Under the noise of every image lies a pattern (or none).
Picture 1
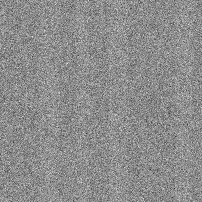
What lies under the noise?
bands of columns
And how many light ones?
4
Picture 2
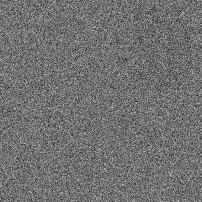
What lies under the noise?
one block
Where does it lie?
top right
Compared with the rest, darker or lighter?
darker
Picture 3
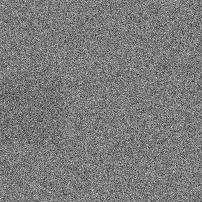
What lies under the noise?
one block
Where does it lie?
middle left
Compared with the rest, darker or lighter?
darker
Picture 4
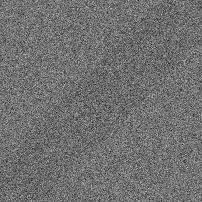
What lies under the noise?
a diagonal band
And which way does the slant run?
bottom left to top right
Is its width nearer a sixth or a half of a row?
a half
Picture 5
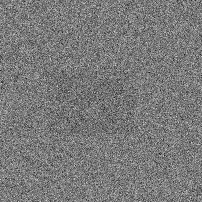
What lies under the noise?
one block
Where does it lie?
centre
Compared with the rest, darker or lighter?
darker
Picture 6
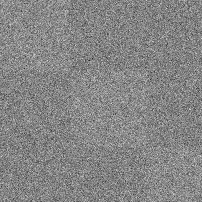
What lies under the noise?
blocks along the diagonal
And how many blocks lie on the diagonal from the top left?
3
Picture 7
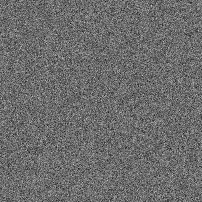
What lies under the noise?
only noise
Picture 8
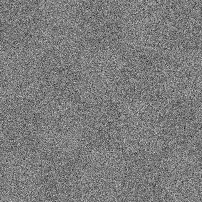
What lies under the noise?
a checkerboard
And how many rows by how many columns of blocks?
4 by 5
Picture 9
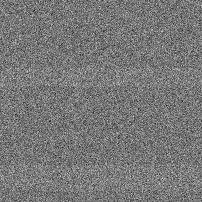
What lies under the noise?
bands of rows
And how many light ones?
2
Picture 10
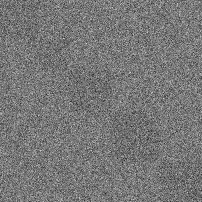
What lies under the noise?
blocks along the diagonal
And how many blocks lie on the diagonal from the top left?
5
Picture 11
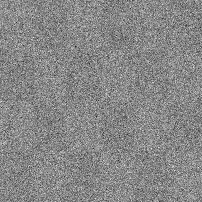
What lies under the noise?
a checkerboard
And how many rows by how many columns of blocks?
4 by 6
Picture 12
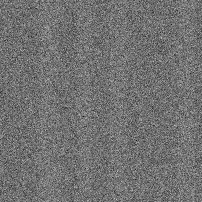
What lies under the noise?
bands of columns
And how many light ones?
4
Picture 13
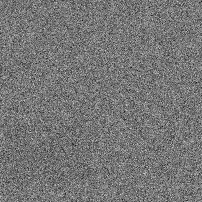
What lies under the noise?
one block
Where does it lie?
bottom left
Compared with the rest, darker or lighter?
darker
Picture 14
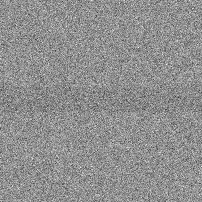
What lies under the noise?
one band of rows
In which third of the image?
middle
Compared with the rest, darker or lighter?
darker
